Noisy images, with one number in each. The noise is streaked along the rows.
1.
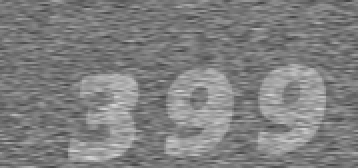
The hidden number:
399
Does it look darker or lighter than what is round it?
lighter
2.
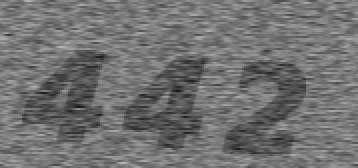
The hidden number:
442
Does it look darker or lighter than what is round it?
darker
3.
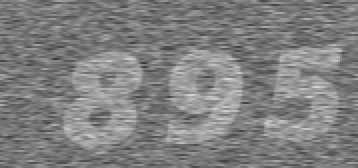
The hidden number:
895
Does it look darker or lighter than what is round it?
lighter
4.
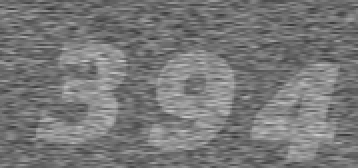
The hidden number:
394
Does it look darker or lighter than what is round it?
lighter
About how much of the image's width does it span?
nearly all
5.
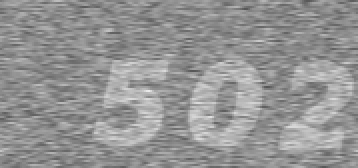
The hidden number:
502
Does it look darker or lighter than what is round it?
lighter
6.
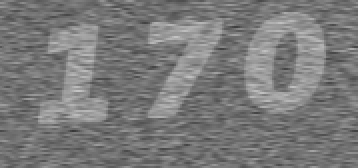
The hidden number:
170
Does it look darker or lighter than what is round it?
lighter
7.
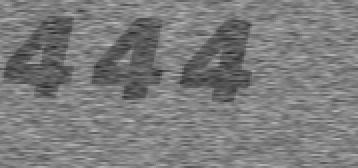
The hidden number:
444
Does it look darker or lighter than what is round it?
darker
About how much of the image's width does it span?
two thirds
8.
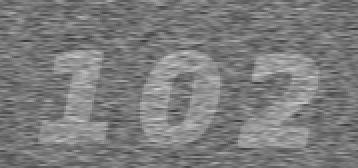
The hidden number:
102
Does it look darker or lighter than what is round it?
lighter
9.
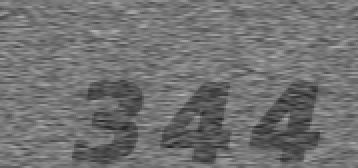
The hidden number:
344
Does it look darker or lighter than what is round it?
darker
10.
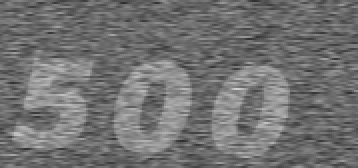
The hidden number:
500
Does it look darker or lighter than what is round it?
lighter
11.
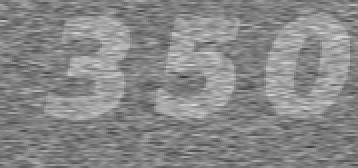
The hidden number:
350
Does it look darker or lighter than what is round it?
lighter
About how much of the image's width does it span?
nearly all
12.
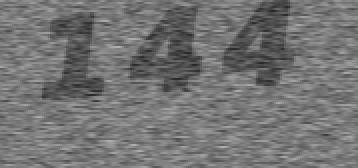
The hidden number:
144
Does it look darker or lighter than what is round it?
darker
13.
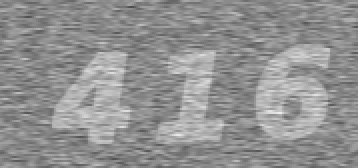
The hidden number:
416
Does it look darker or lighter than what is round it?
lighter
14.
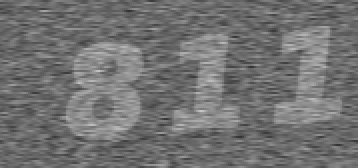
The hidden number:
811
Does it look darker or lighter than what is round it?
lighter
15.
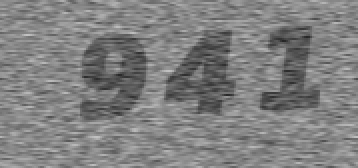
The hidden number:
941
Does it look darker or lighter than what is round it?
darker
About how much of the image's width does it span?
two thirds
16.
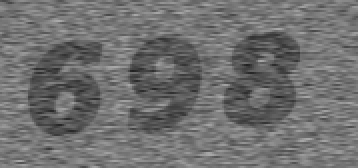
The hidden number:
698
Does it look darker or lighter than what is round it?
darker
